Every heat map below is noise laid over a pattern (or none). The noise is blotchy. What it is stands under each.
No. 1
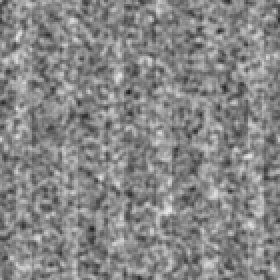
vertical stripes
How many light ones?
6
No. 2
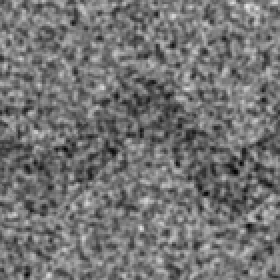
a wavy band
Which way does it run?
left to right
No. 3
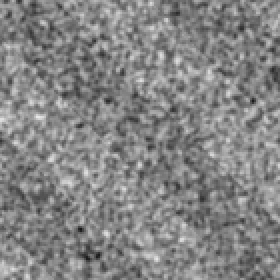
diagonal stripes
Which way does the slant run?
top left to bottom right
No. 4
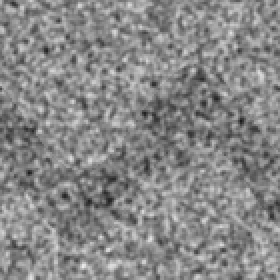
a wavy band
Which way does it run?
left to right
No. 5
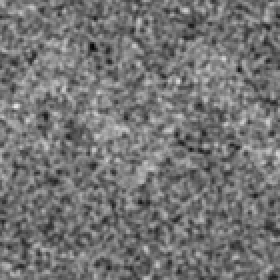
a wavy band
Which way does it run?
left to right
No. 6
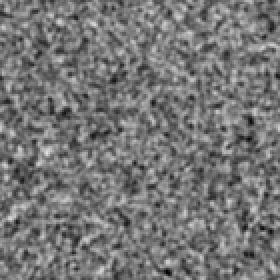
only noise
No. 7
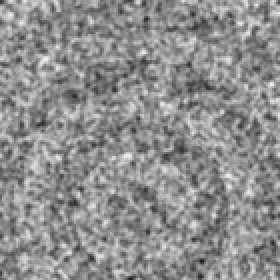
rings round one point
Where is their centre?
bottom middle
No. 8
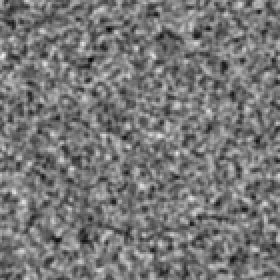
only noise
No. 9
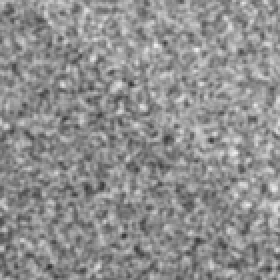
a sharp edge
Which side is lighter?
top right
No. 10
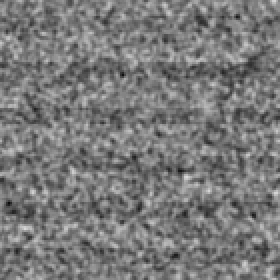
horizontal stripes
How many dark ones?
6
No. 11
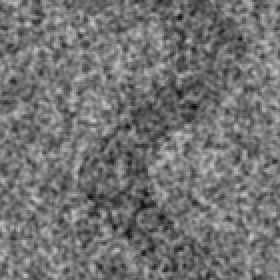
a wavy band
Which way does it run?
top to bottom
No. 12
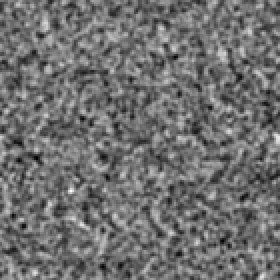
only noise
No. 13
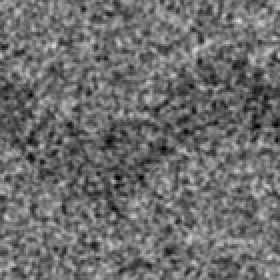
a wavy band
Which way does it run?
left to right
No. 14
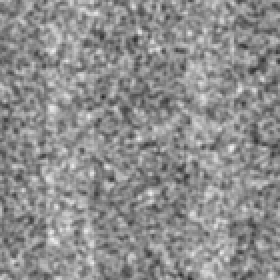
vertical stripes
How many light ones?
2
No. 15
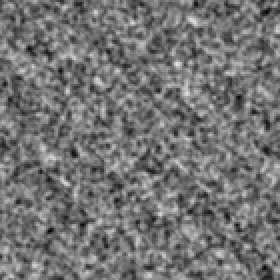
diagonal stripes
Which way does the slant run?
top left to bottom right
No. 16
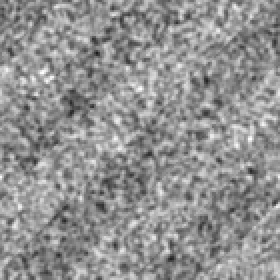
diagonal stripes
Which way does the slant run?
bottom left to top right
